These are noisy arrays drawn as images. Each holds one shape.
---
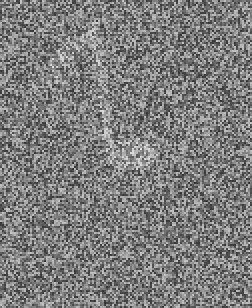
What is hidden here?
light musical note
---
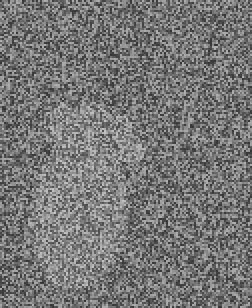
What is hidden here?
light footprint
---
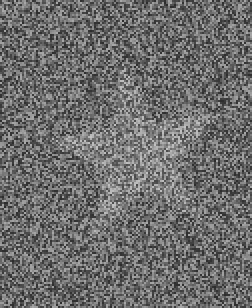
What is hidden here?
light star
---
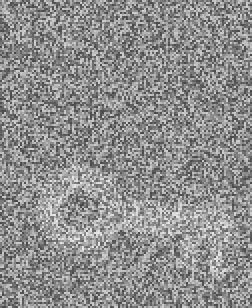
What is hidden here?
light key
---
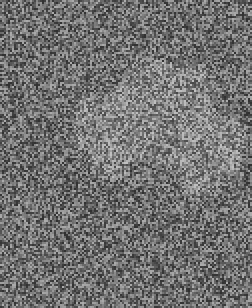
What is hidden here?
light car
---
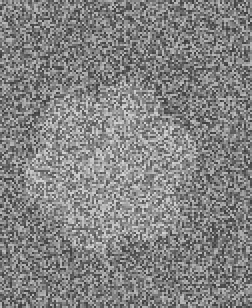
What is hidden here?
light flower
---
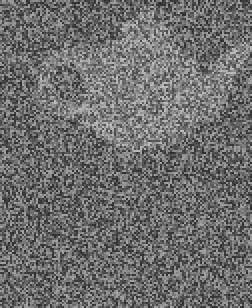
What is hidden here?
light teapot
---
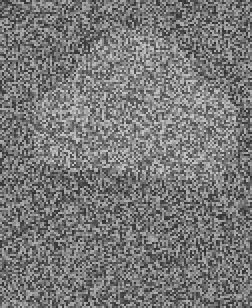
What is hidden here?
light cloud
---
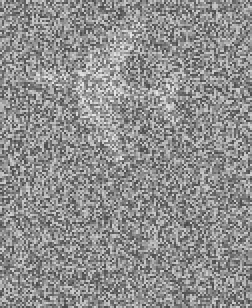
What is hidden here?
light airplane
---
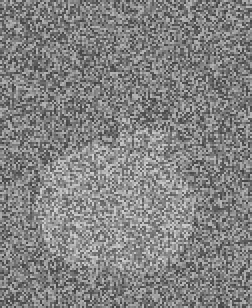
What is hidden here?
light apple
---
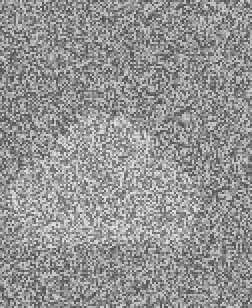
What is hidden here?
light cloud
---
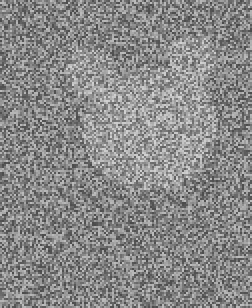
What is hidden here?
light bear's head
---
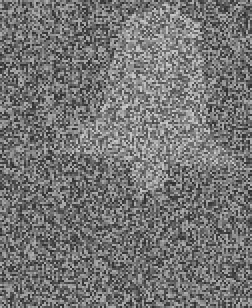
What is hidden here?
light bell
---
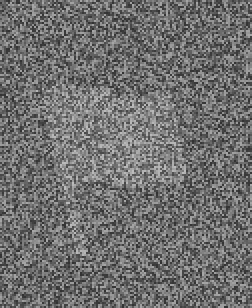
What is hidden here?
light flag
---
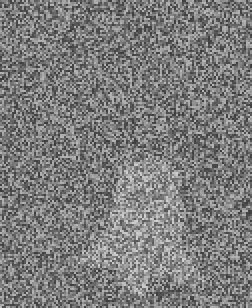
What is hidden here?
light bell
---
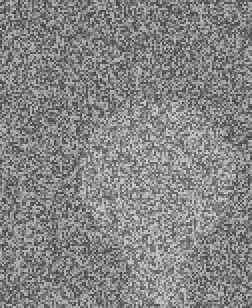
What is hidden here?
light light bulb
